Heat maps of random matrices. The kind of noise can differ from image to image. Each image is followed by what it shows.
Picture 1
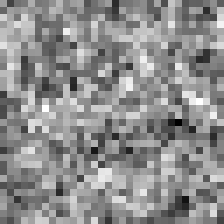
blotchy
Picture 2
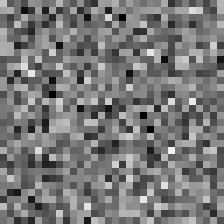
independent entries
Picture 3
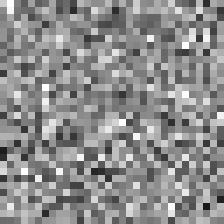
low rank plus noise
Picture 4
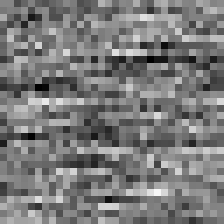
streaked along the rows
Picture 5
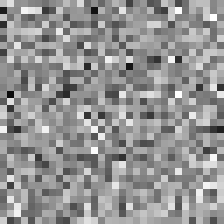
low rank plus noise
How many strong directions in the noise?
five to eight
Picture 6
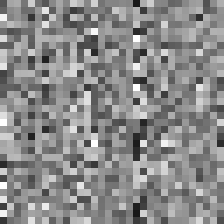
columns of uneven size
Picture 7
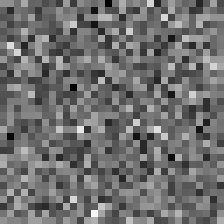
independent entries
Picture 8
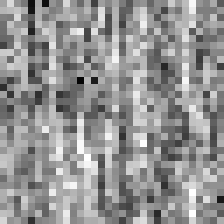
streaked along the columns
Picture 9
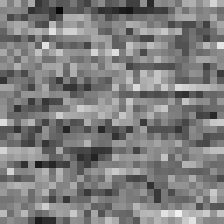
streaked along the rows
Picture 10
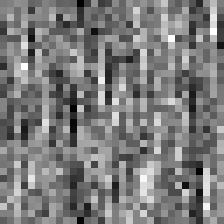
streaked along the columns
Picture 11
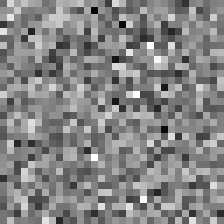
independent entries
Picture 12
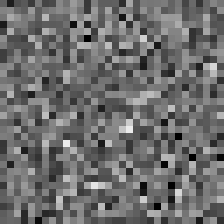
independent entries
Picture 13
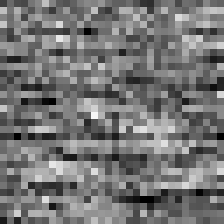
streaked along the rows
